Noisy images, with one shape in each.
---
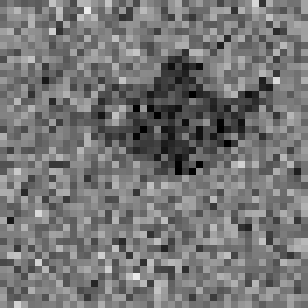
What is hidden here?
dark teapot
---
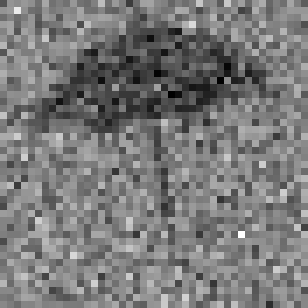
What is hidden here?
dark umbrella
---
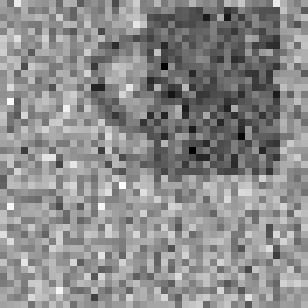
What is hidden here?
dark cup
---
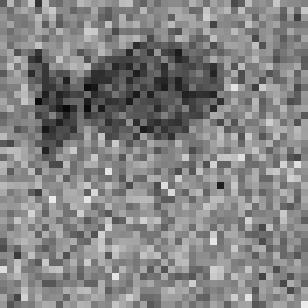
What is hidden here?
dark fish
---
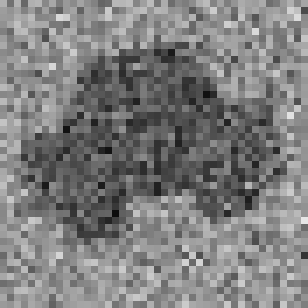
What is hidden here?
dark car
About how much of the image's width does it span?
nearly all
